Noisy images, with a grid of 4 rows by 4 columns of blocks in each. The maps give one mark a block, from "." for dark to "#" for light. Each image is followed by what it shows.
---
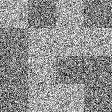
#.#.
.###
.#..
.##.
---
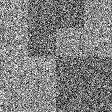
#..#
#.##
##..
##..
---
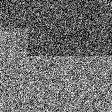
....
#...
####
####
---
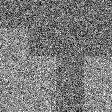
....
#...
##.#
##.#
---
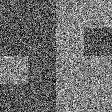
..##
..#.
#.##
..##
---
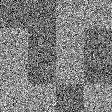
..##
#.#.
#.#.
##.#
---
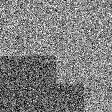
####
####
..##
...#
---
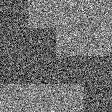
.###
..##
....
###.
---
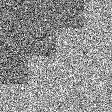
...#
..##
.###
####
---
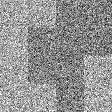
##..
#...
#..#
##.#
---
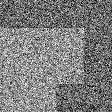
....
###.
###.
##..
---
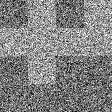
.#.#
####
.#..
....
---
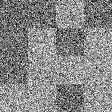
..#.
.#.#
.###
##.#
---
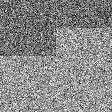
....
..##
####
####
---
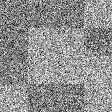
...#
.##.
.###
#..#
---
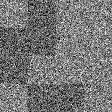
#.##
..##
.###
#..#
